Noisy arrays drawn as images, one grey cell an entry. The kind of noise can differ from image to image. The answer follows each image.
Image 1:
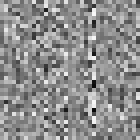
columns of uneven size
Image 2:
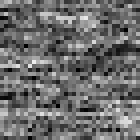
streaked along the rows
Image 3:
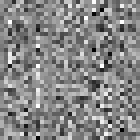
columns of uneven size
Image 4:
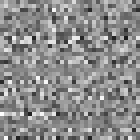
rows of uneven size
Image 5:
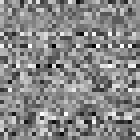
rows of uneven size
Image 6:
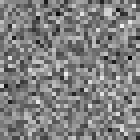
independent entries
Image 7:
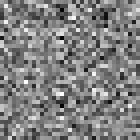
low rank plus noise
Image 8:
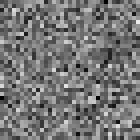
low rank plus noise
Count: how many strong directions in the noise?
five to eight
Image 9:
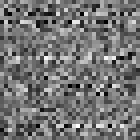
rows of uneven size
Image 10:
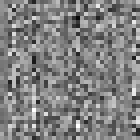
columns of uneven size
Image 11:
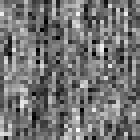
streaked along the columns
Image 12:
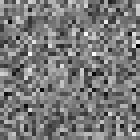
low rank plus noise
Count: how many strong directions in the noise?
five to eight
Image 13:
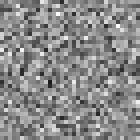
low rank plus noise
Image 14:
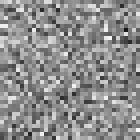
low rank plus noise
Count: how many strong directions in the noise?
five to eight
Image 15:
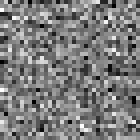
low rank plus noise
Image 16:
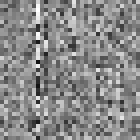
columns of uneven size
